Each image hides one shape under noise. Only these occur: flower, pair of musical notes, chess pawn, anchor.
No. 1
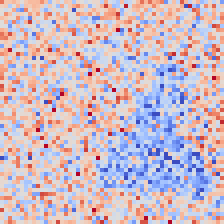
chess pawn
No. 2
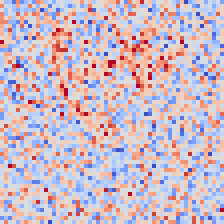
anchor
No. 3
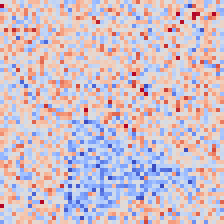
chess pawn
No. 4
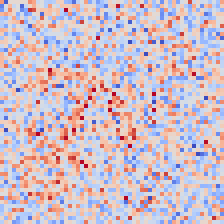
anchor
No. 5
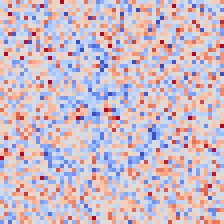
anchor
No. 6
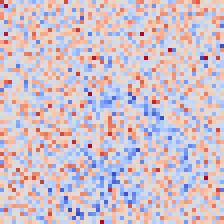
anchor
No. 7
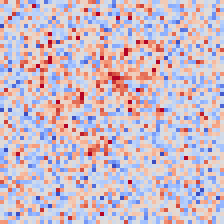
anchor
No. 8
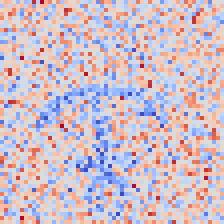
anchor
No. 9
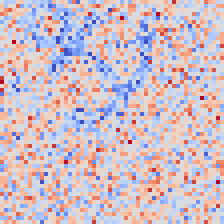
anchor
